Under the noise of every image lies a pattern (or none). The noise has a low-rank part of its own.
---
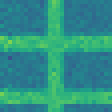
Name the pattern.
bands of rows crossing bands of columns
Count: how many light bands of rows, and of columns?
2 and 1
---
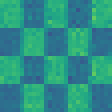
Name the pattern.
a checkerboard
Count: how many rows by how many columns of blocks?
4 by 5
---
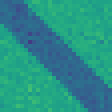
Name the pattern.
a diagonal band
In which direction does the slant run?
top left to bottom right
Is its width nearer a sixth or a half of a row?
a half
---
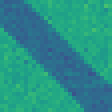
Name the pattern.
a diagonal band
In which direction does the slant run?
top left to bottom right
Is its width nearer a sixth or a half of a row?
a half
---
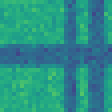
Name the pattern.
bands of rows crossing bands of columns
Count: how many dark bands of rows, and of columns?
1 and 2
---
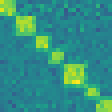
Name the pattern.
blocks along the diagonal
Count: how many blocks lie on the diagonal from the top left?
7
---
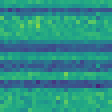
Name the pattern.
bands of rows
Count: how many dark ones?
4
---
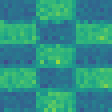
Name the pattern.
a checkerboard
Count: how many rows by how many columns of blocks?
5 by 3
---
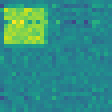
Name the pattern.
one block
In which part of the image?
top left
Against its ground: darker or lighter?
lighter
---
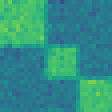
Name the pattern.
blocks along the diagonal
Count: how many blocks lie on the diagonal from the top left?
3
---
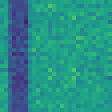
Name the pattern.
one band of columns
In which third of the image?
left
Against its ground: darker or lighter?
darker
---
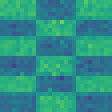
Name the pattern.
a checkerboard
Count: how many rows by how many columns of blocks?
6 by 3
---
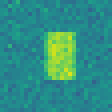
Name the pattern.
one block
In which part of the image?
centre
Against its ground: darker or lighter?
lighter
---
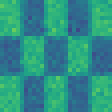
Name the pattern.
a checkerboard
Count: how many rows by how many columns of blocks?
3 by 5
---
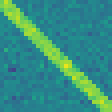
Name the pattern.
a diagonal band
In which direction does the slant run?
top left to bottom right
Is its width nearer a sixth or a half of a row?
a sixth
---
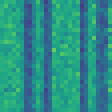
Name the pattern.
bands of columns
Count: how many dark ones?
4
